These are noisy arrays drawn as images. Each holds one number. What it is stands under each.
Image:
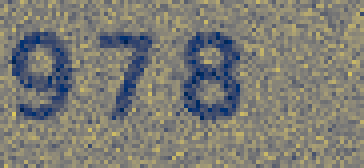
978
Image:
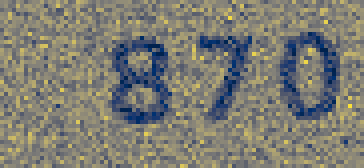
870
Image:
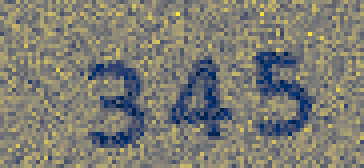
345
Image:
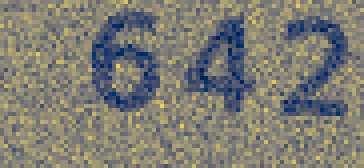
642
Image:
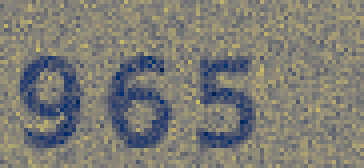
965
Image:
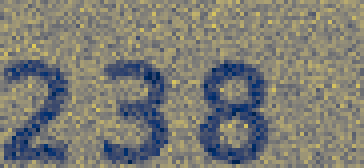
238
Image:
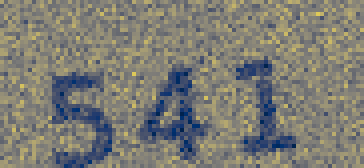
541
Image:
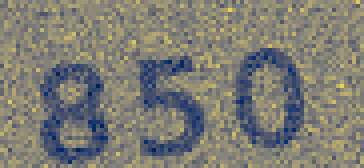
850
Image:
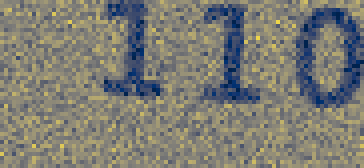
110
